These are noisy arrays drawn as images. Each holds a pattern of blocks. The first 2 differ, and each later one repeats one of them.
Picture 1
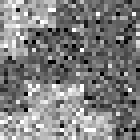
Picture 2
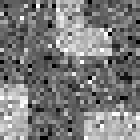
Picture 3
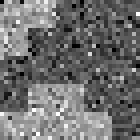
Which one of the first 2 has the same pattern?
1
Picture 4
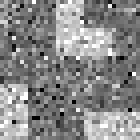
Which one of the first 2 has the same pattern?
2
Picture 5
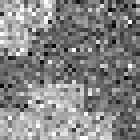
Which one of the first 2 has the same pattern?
1
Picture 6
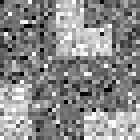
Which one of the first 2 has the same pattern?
2
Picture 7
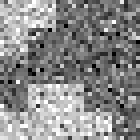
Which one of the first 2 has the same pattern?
1
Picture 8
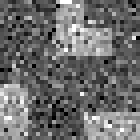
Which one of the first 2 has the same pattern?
2
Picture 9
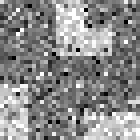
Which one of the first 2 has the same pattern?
2
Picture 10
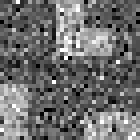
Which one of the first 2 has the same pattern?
2
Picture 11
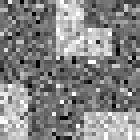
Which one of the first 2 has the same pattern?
2
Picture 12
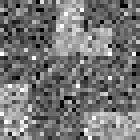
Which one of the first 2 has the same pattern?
2
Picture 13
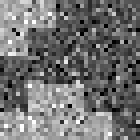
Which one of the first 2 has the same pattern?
1
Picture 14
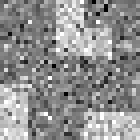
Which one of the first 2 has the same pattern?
2
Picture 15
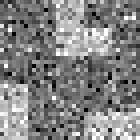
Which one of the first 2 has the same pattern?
2
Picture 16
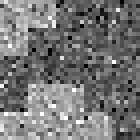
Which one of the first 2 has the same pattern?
1
